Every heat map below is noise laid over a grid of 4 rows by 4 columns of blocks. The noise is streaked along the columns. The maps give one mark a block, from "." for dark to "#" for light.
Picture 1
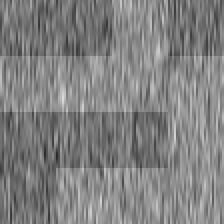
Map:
. . # .
# # # #
. . . #
. # # #
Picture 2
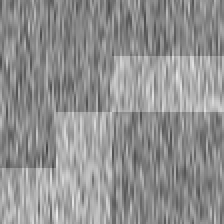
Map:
. . . .
. . # #
. # . .
# # . .
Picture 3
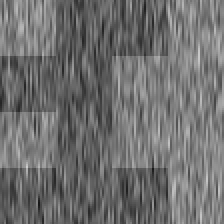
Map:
# . . #
. . # #
# . # #
. . . #
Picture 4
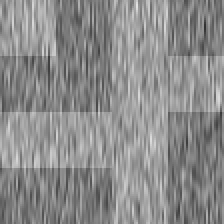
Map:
# . # .
. . # #
# # # .
. . # .
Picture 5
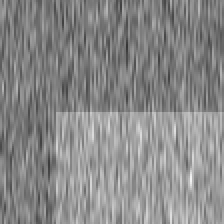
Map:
. . . .
. . . .
. # # #
. # # #
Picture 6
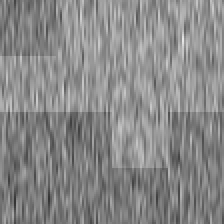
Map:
. # # #
# # # #
. . # .
. . . .
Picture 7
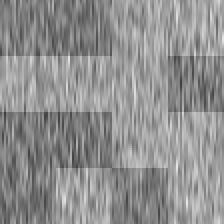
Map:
. . # #
# # # .
. . # #
. # . #
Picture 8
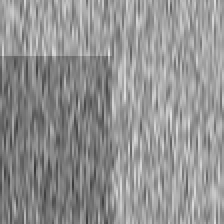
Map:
# # # #
. . # #
. . # #
. . # #
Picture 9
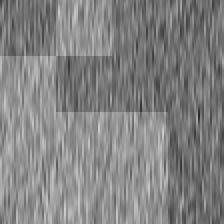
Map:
. # . .
# . . .
# # # .
# # # .
